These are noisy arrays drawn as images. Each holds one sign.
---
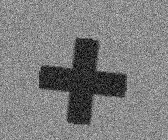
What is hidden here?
dark plus sign
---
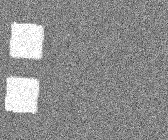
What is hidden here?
light colon
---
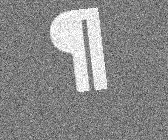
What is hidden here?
light pilcrow
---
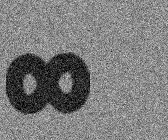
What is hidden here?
dark infinity sign
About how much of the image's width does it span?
half
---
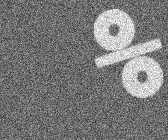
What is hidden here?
light percent sign
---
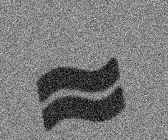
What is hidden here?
dark approximately sign
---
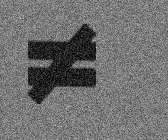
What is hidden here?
dark not-equal sign
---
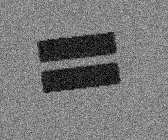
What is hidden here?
dark equals sign
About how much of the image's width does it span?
half
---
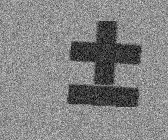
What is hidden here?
dark plus-minus sign
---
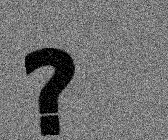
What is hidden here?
dark question mark
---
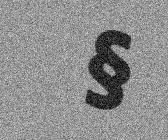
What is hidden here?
dark section sign
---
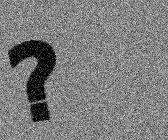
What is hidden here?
dark question mark
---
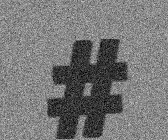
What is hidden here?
dark hash sign
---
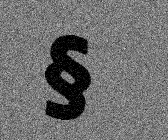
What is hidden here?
dark section sign
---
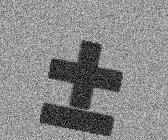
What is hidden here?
dark plus-minus sign
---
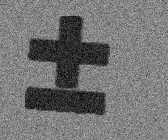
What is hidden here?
dark plus-minus sign
